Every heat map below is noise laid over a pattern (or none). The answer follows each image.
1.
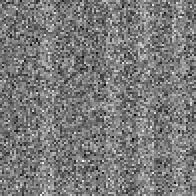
bands of columns
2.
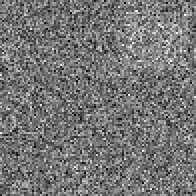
one block
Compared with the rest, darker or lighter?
lighter
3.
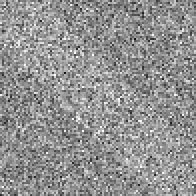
a diagonal band
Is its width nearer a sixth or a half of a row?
a half
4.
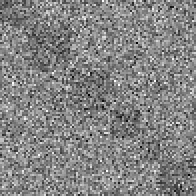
blocks along the diagonal
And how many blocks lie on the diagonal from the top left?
6
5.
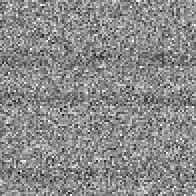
bands of rows
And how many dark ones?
3
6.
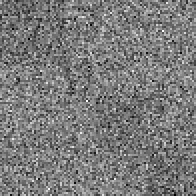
blocks along the diagonal
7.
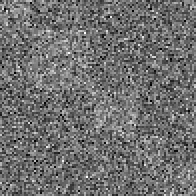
blocks along the diagonal
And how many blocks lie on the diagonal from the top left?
5
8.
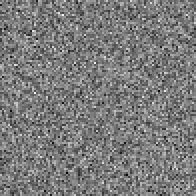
only noise
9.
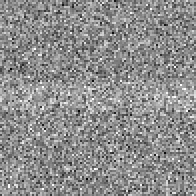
one band of rows
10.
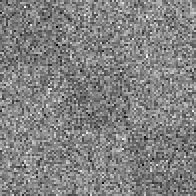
blocks along the diagonal
